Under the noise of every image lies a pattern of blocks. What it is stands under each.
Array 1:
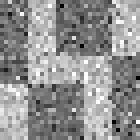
the same after a half turn
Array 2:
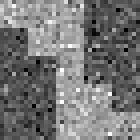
the same after a half turn
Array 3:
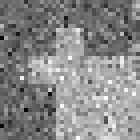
mirrored about the diagonal from the top left
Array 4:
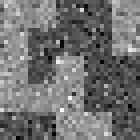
no symmetry
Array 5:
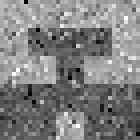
left and right mirror each other
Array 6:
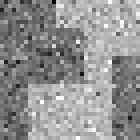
no symmetry
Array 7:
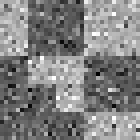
mirrored about the diagonal from the bottom left
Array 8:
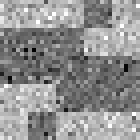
the same after a half turn
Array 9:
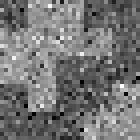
mirrored about the diagonal from the top left
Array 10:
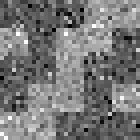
the same after a half turn
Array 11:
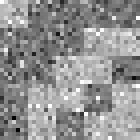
mirrored about the diagonal from the top left
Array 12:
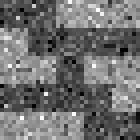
the same after a half turn
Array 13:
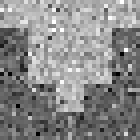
left and right mirror each other
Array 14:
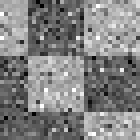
mirrored about the diagonal from the bottom left
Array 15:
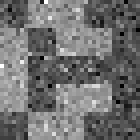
top and bottom mirror each other
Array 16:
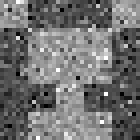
left and right mirror each other
